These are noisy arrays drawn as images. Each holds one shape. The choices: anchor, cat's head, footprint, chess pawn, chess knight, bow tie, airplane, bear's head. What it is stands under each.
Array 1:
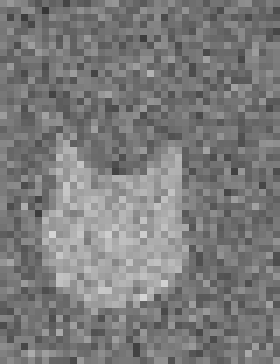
cat's head
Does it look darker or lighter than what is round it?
lighter
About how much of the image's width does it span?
half
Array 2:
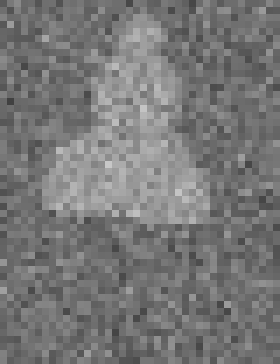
chess pawn
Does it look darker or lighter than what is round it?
lighter
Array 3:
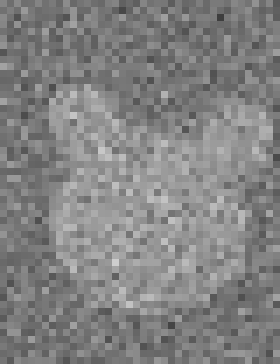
bear's head
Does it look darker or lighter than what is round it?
lighter
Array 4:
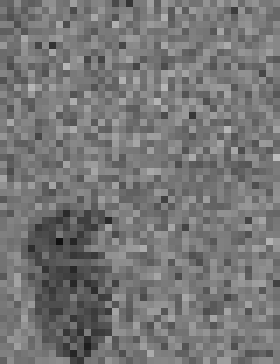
footprint
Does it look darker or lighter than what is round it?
darker
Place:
bottom left
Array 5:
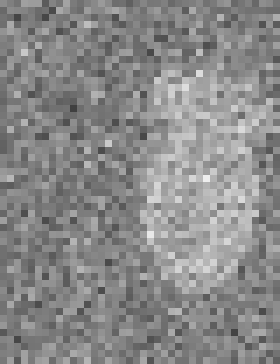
footprint
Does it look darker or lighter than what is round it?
lighter
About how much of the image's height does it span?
two thirds
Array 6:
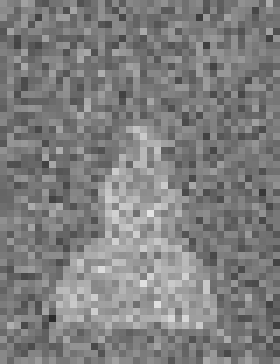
chess pawn
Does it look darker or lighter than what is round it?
lighter
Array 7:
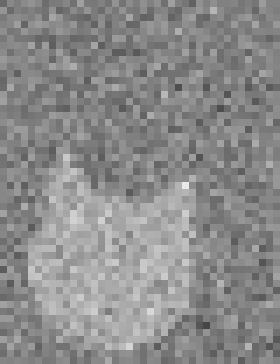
cat's head
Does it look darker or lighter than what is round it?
lighter
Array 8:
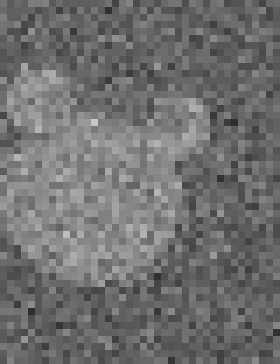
bear's head
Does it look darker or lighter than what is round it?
lighter
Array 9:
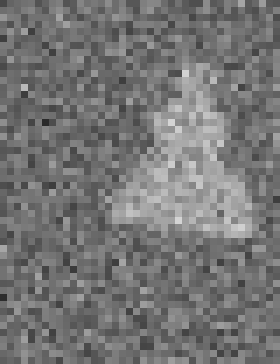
chess pawn
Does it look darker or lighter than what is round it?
lighter
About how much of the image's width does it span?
half
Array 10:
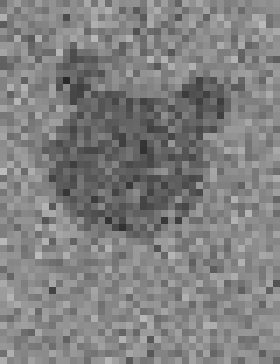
bear's head
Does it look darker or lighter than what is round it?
darker
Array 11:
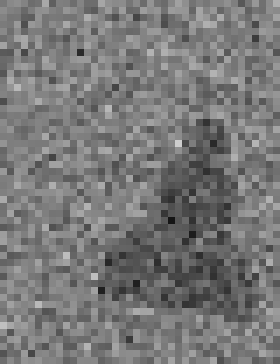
chess pawn
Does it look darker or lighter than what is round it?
darker
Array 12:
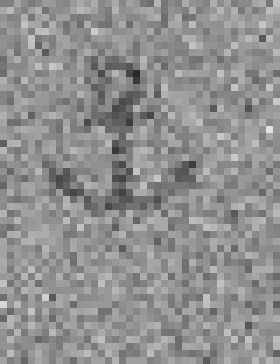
anchor
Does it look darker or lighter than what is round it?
darker
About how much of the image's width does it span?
half
